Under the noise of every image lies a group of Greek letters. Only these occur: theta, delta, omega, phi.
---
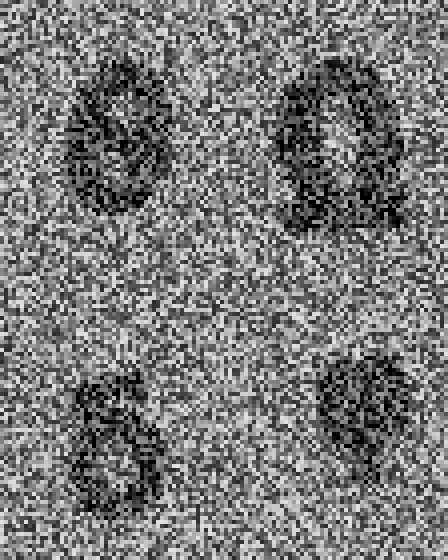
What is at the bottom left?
delta
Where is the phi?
bottom right
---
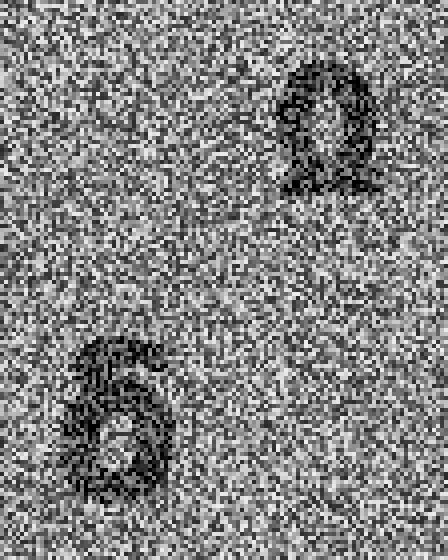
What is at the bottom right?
nothing
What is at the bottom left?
delta
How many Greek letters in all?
2
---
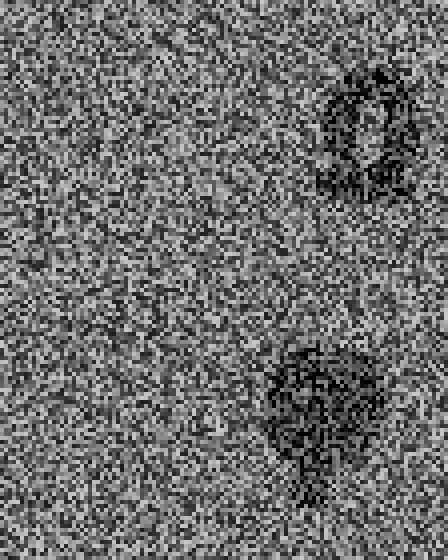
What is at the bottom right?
phi
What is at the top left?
nothing
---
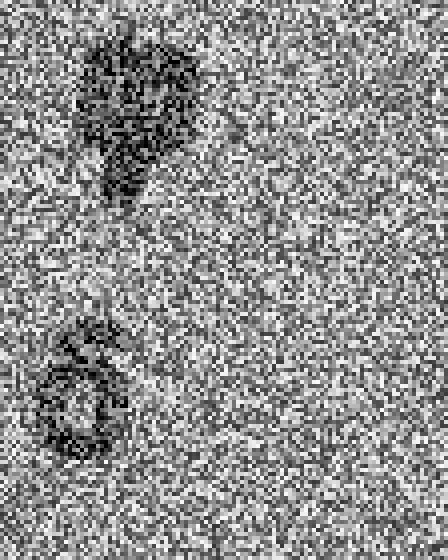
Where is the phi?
top left
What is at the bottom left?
delta
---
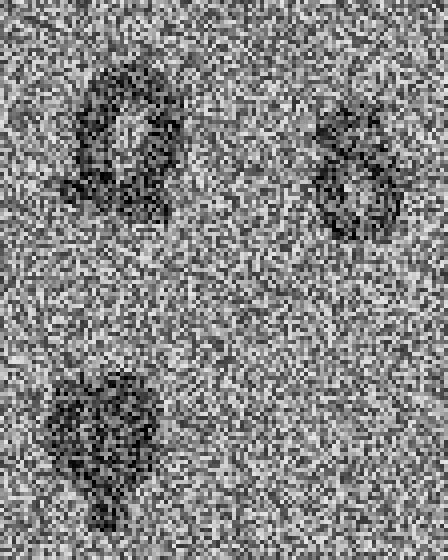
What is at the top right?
delta
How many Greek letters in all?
3
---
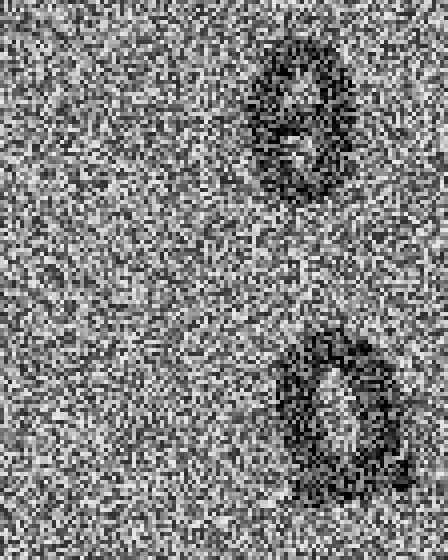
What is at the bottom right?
omega
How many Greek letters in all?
2
